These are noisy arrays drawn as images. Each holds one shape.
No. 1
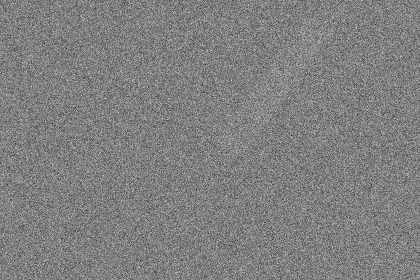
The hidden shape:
bar
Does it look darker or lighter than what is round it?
lighter
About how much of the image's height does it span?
half
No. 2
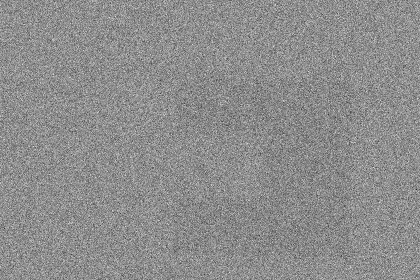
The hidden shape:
square with a notch
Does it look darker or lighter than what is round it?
darker
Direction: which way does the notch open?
left
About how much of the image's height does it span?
two thirds
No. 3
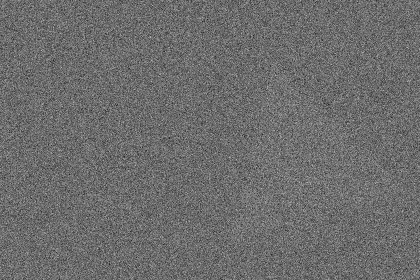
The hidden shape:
triangle
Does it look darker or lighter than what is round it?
lighter
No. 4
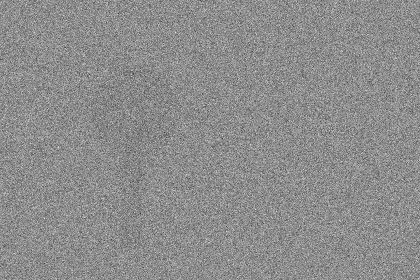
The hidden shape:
lollipop
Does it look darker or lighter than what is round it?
darker
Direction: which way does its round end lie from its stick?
up
